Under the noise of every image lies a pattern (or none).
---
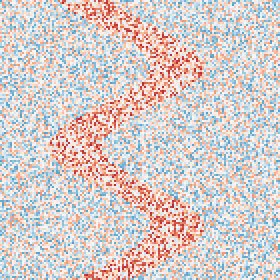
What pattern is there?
a wavy band
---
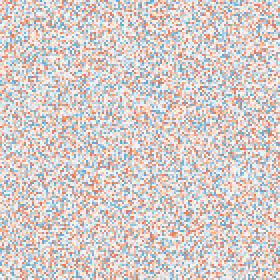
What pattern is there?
only noise
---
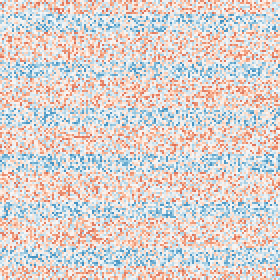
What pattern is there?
horizontal stripes
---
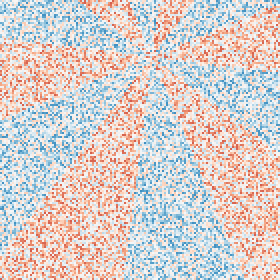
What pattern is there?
spokes from one point
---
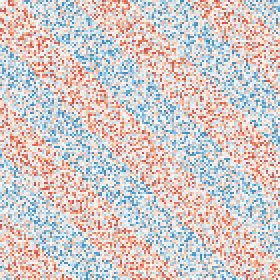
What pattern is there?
diagonal stripes
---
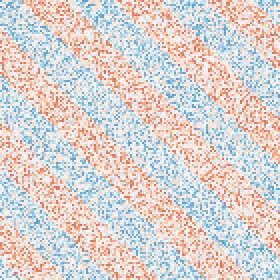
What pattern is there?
diagonal stripes
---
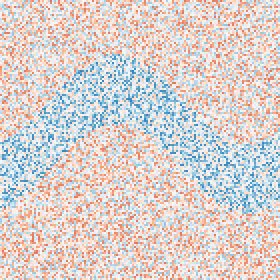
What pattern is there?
a wavy band
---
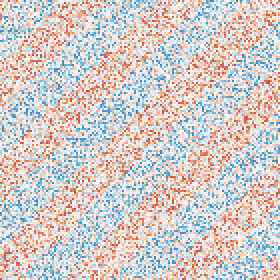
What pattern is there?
diagonal stripes
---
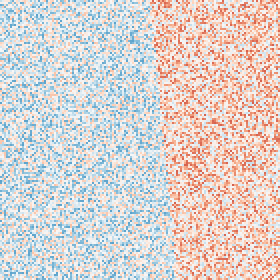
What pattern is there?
a sharp edge
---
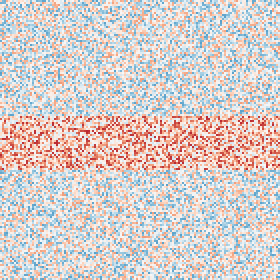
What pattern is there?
one horizontal stripe
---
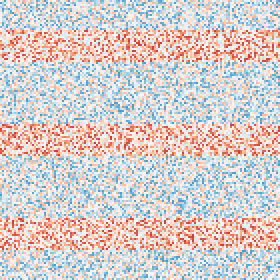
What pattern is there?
horizontal stripes
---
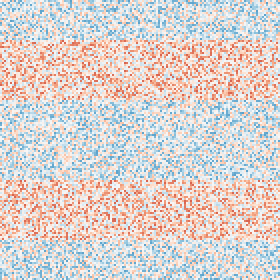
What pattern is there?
horizontal stripes
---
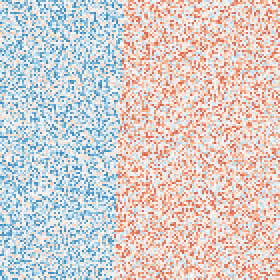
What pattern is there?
a sharp edge
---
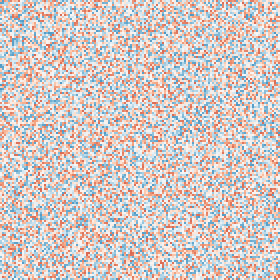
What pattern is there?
only noise
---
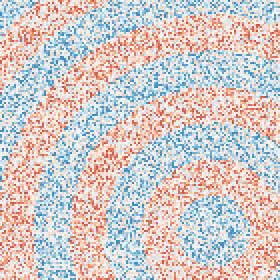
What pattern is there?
rings round one point
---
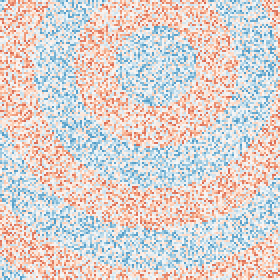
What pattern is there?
rings round one point
